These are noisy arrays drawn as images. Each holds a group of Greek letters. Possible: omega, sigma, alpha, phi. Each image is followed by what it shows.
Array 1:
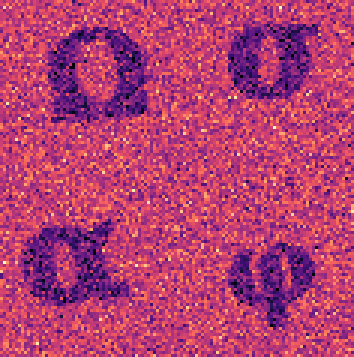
top left: omega; top right: sigma; bottom left: alpha; bottom right: phi
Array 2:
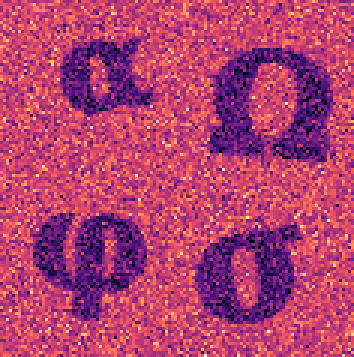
top left: alpha; top right: omega; bottom left: phi; bottom right: sigma
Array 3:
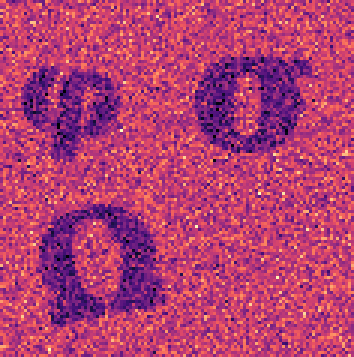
top left: phi; top right: sigma; bottom left: omega
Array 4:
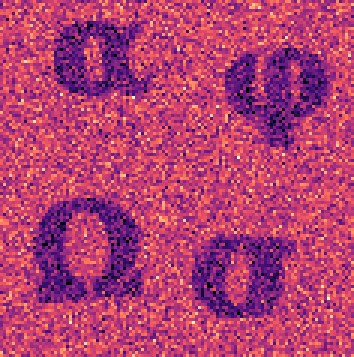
top left: alpha; top right: phi; bottom left: omega; bottom right: sigma
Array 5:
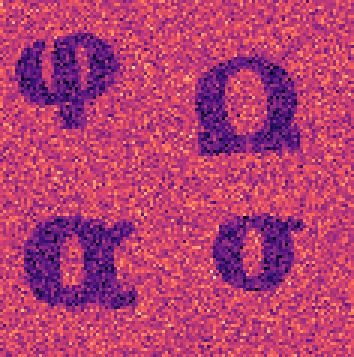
top left: phi; top right: omega; bottom left: alpha; bottom right: sigma
